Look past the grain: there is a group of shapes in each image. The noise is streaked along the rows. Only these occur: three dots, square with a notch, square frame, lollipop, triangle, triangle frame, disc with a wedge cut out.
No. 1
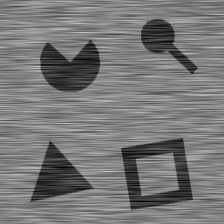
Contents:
top left: disc with a wedge cut out; top right: lollipop; bottom left: triangle; bottom right: square frame
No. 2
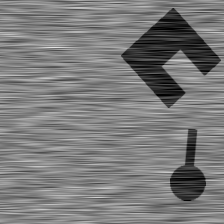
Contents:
top right: square with a notch; bottom right: lollipop
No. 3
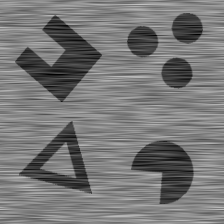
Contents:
top left: square with a notch; top right: three dots; bottom left: triangle frame; bottom right: disc with a wedge cut out
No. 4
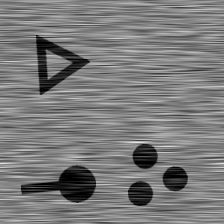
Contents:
top left: triangle frame; bottom left: lollipop; bottom right: three dots
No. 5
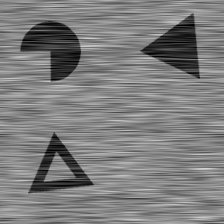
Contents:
top left: disc with a wedge cut out; top right: triangle; bottom left: triangle frame
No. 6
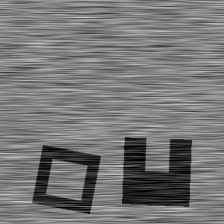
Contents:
bottom left: square frame; bottom right: square with a notch
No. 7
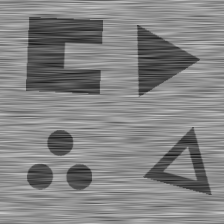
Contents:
top left: square with a notch; top right: triangle; bottom left: three dots; bottom right: triangle frame
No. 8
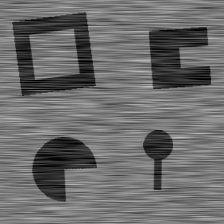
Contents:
top left: square frame; top right: square with a notch; bottom left: disc with a wedge cut out; bottom right: lollipop
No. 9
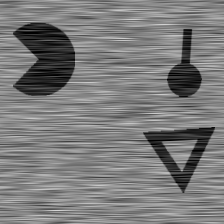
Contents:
top left: disc with a wedge cut out; top right: lollipop; bottom right: triangle frame
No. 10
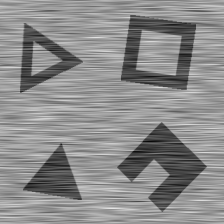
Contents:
top left: triangle frame; top right: square frame; bottom left: triangle; bottom right: square with a notch
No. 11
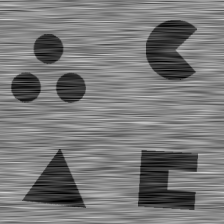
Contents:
top left: three dots; top right: disc with a wedge cut out; bottom left: triangle; bottom right: square with a notch
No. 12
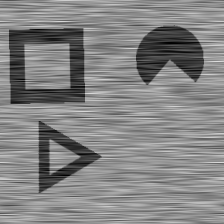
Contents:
top left: square frame; top right: disc with a wedge cut out; bottom left: triangle frame
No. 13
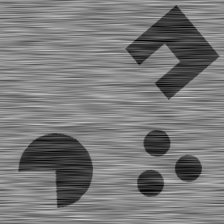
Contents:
top right: square with a notch; bottom left: disc with a wedge cut out; bottom right: three dots
